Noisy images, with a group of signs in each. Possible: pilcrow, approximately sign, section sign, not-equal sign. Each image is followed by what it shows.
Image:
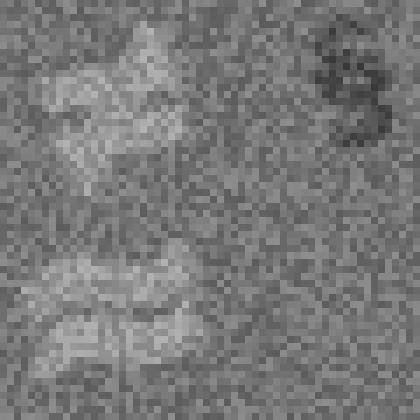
top left: light not-equal sign; top right: dark section sign; bottom left: light approximately sign
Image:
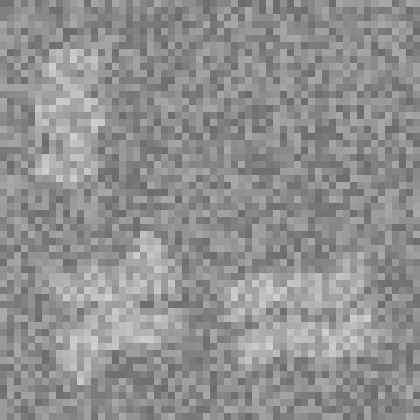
top left: light section sign; bottom left: light not-equal sign; bottom right: light approximately sign
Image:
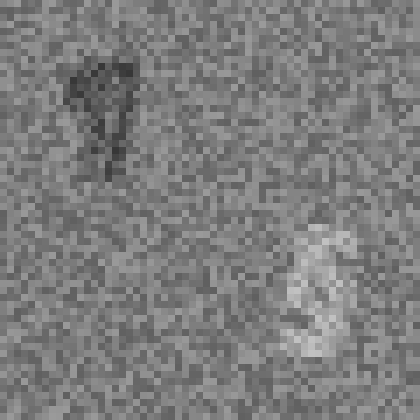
top left: dark pilcrow; bottom right: light section sign
